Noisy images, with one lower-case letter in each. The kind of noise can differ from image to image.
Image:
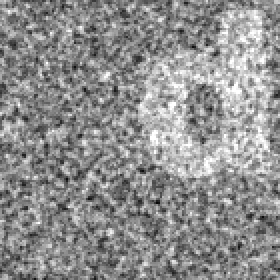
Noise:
blotchy
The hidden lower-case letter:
d
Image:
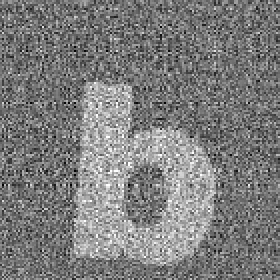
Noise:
low rank plus noise
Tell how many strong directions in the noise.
three or four
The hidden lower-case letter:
b
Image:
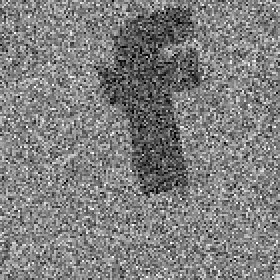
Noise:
independent entries
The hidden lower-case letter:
f
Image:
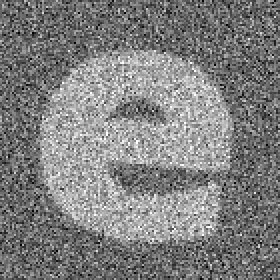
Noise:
independent entries
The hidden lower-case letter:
e
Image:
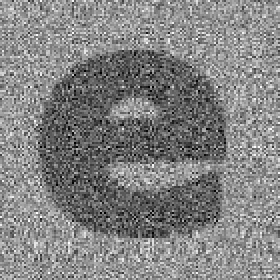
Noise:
low rank plus noise
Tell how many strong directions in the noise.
three or four
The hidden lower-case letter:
e
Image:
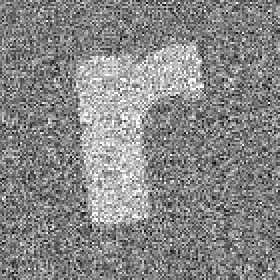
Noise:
low rank plus noise
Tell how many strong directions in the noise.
five to eight
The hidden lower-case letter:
r
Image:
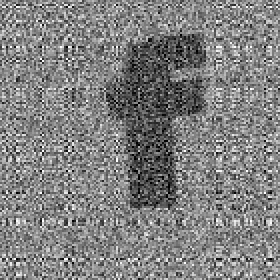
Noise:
low rank plus noise
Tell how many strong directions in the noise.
one
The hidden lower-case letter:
f
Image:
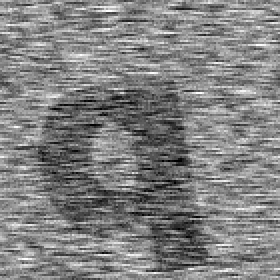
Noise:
streaked along the rows
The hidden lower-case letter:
q
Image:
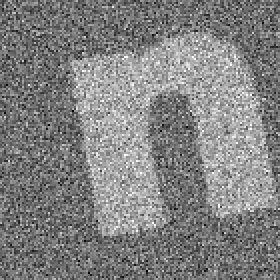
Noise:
independent entries
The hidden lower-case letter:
n
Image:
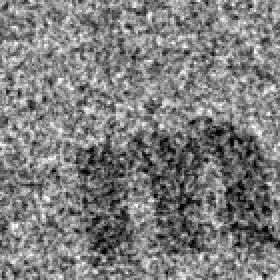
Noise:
blotchy
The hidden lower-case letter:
m
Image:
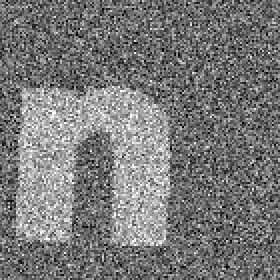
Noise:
independent entries
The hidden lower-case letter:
n
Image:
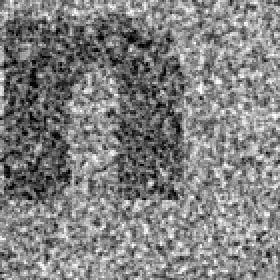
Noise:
blotchy
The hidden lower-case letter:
n
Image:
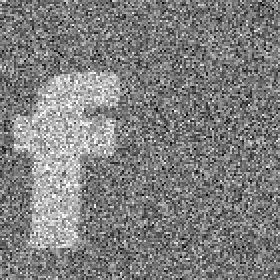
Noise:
independent entries
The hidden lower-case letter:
f
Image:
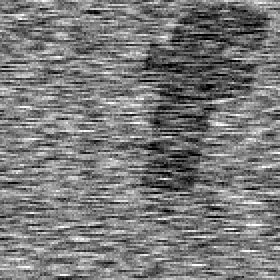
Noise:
streaked along the rows
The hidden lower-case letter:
f
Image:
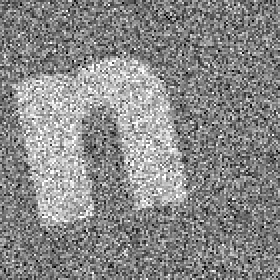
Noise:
independent entries
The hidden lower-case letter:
n
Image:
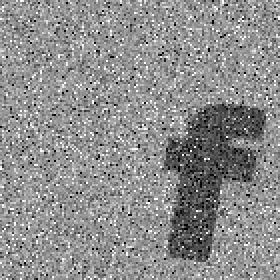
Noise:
heavy tails
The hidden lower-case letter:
f
